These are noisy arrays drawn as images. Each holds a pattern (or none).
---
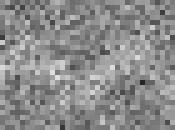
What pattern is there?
a wavy band
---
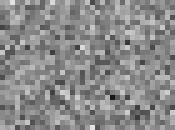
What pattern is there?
only noise
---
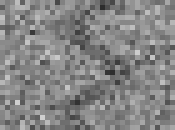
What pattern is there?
a wavy band
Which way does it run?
top to bottom
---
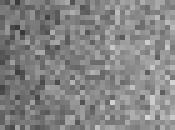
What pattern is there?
a smooth slope
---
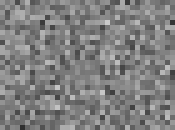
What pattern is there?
only noise
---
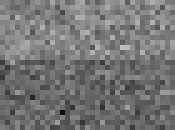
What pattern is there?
a sharp edge
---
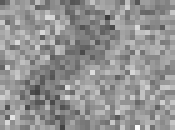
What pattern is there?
a wavy band
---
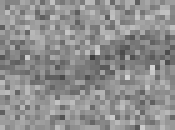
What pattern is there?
a wavy band
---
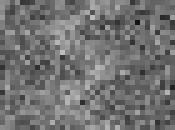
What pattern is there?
a wavy band
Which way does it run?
top to bottom
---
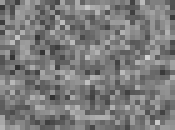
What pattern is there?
rings round one point
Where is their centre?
top middle
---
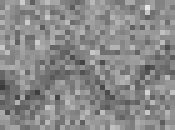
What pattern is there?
a wavy band
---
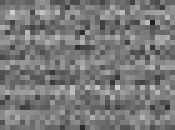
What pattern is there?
horizontal stripes
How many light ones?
5
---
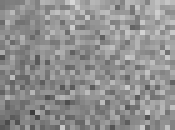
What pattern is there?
a smooth slope
